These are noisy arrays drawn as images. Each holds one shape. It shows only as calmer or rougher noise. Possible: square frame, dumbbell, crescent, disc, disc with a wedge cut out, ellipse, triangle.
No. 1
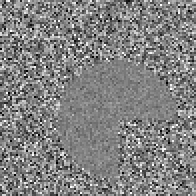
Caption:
calm disc with a wedge cut out
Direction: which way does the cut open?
down and right
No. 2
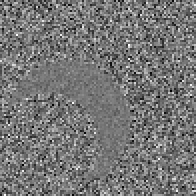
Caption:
calm crescent
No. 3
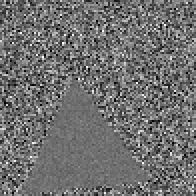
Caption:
calm triangle
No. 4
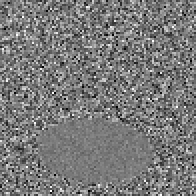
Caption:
calm ellipse
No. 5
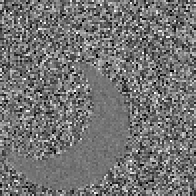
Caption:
calm crescent
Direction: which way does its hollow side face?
up and left
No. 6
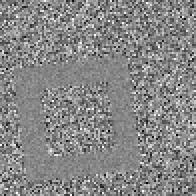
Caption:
calm square frame
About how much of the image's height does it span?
two thirds
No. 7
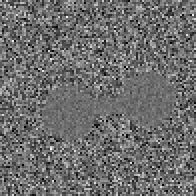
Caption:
calm dumbbell
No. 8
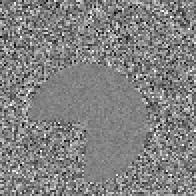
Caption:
calm disc with a wedge cut out
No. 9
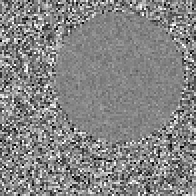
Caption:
calm disc
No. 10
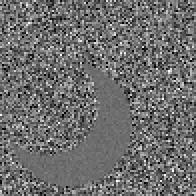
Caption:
calm crescent
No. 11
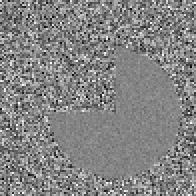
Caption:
calm disc with a wedge cut out
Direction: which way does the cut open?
up and left
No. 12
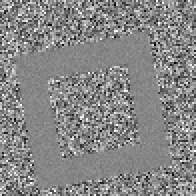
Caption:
calm square frame
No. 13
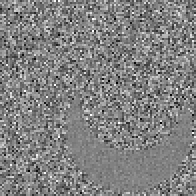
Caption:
calm crescent
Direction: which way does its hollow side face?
up
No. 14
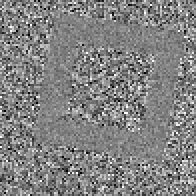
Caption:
calm square frame
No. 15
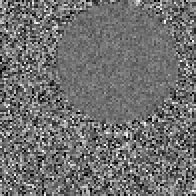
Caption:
calm disc
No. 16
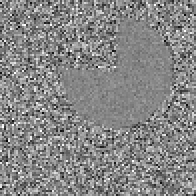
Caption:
calm disc with a wedge cut out
